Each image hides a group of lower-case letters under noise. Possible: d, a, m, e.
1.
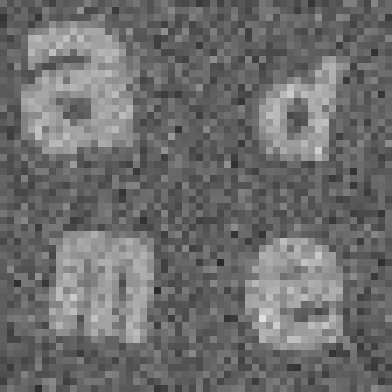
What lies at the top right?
d
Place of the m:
bottom left
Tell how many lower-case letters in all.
4
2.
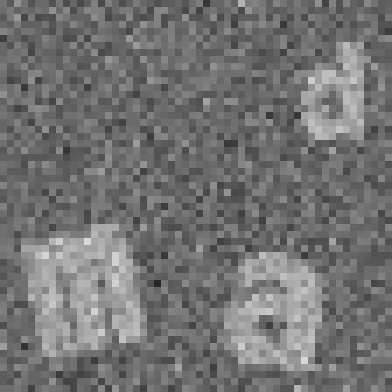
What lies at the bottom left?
m
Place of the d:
top right
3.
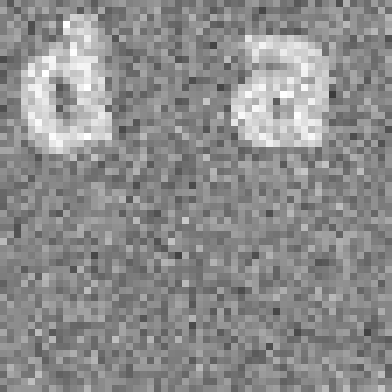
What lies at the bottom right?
nothing
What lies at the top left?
d
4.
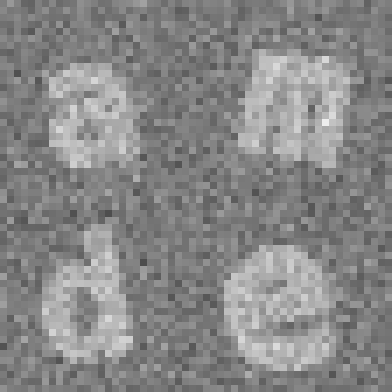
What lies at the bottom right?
e
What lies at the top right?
m
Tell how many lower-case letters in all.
4
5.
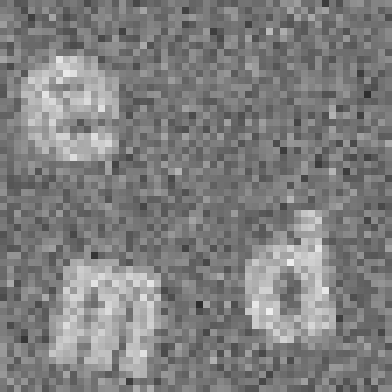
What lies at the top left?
e
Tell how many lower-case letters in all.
3
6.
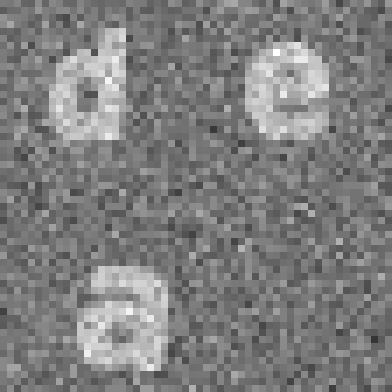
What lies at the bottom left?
a
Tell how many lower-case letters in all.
3
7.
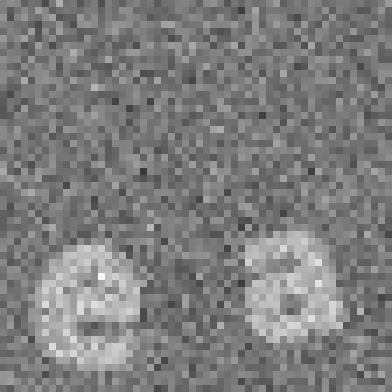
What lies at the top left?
nothing
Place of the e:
bottom left
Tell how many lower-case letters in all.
2
